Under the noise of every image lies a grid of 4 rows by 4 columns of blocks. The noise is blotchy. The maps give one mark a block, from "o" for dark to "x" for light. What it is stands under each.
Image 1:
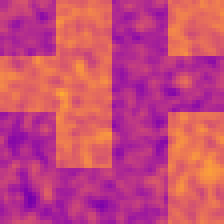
o x o x
x x o o
o x o x
o o o x
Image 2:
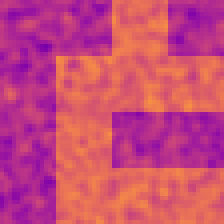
o o x o
o x x x
o x o o
o x x x
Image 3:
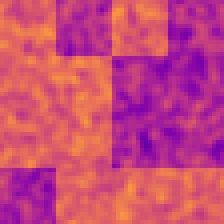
x o x o
x x o o
x x o o
o x x x
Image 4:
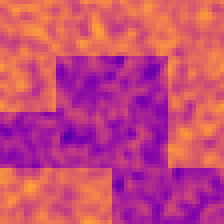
x x x x
x o o x
o o o x
x x o o
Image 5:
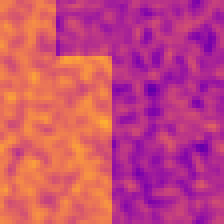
x o o o
x x o o
x x o o
x x o o
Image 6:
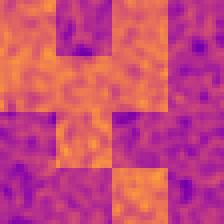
x o x o
x x x o
o x o o
o o x o
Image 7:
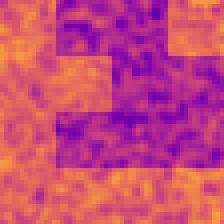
x o o x
x x o o
x o o o
x x x x
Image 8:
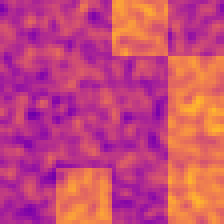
o o x o
o o o x
o o o x
o x o x
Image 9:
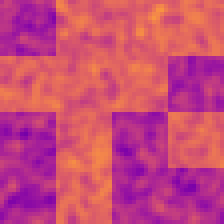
o x x x
x x x o
o x o x
o x o o
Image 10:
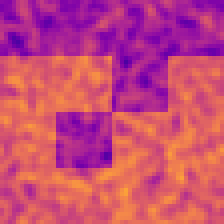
o o o o
x x o x
x o x x
x x x x
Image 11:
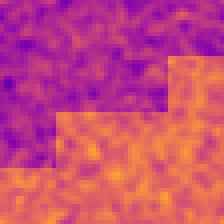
o o o o
o o o x
o x x x
x x x x
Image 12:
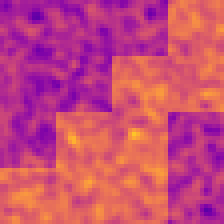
o o o x
o o x x
o x x o
x x x o
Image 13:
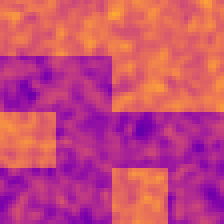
x x x x
o o x x
x o o o
o o x o
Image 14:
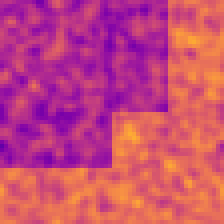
o o o x
o o o x
o o x x
x x x x
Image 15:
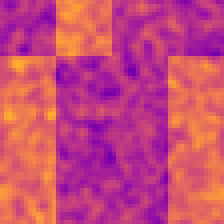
o x o o
x o o x
x o o x
x o o x
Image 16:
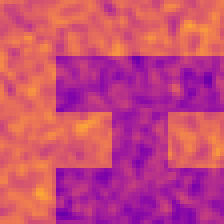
x x x x
x o o o
x x o x
x o o o
